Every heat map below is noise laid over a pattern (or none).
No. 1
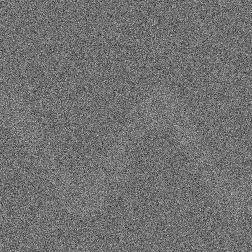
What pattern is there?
a wavy band
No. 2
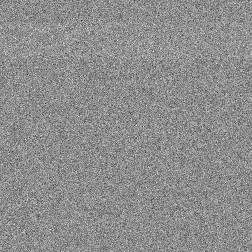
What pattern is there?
one horizontal stripe
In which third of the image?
top
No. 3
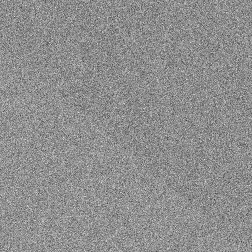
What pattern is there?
a sharp edge
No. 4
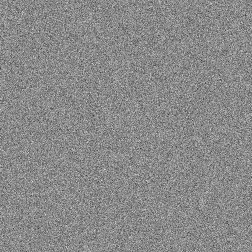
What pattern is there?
only noise
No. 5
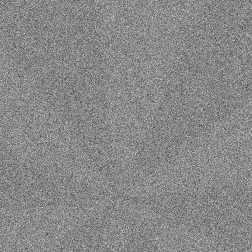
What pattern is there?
spokes from one point
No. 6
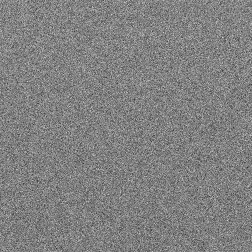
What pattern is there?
a smooth slope
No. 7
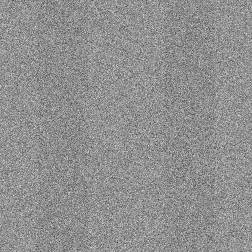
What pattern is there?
vertical stripes
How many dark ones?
2
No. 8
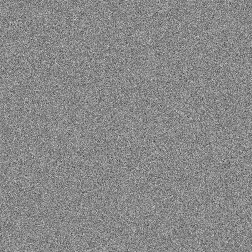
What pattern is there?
only noise
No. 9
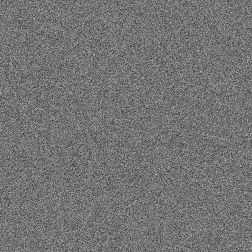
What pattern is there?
only noise
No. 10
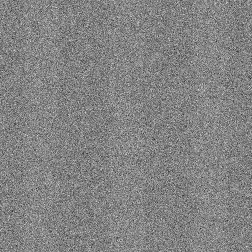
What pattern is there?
vertical stripes
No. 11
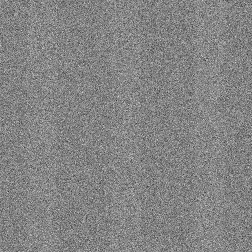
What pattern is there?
vertical stripes
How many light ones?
3
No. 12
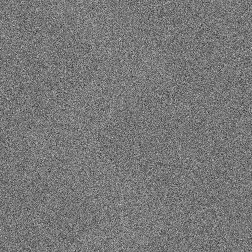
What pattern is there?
a wavy band
